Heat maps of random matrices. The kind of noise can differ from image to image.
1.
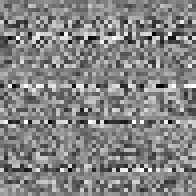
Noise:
rows of uneven size
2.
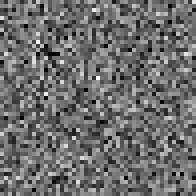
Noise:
independent entries
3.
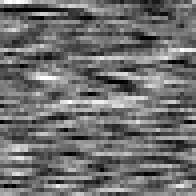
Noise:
streaked along the rows
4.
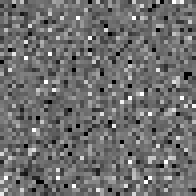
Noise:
heavy tails
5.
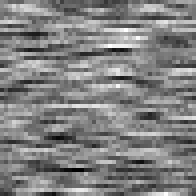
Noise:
streaked along the rows
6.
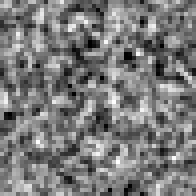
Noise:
blotchy
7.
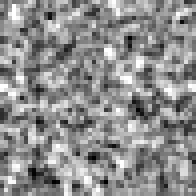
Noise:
blotchy
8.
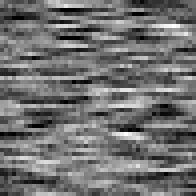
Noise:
streaked along the rows
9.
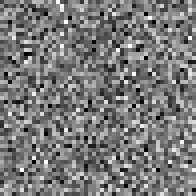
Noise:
independent entries
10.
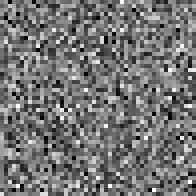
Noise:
independent entries
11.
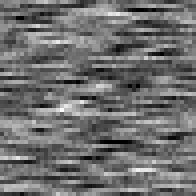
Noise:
streaked along the rows
